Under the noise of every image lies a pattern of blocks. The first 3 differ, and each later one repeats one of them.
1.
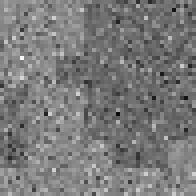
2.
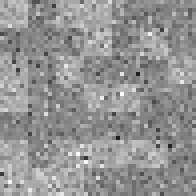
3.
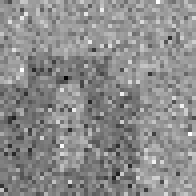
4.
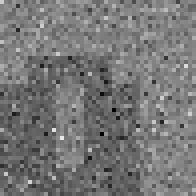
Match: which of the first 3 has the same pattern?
3
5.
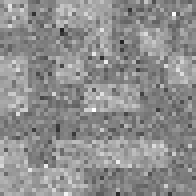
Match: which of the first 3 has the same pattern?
2
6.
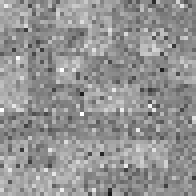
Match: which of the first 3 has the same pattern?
2
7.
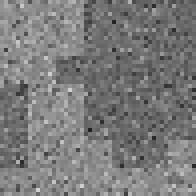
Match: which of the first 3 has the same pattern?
1
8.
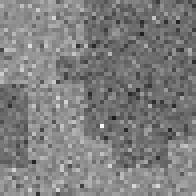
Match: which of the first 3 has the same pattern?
1
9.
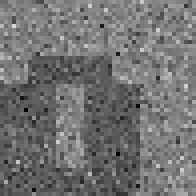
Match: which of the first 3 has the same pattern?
3
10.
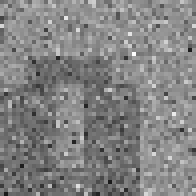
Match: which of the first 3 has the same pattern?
3
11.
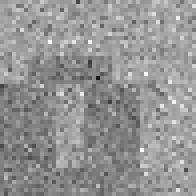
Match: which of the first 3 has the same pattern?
3
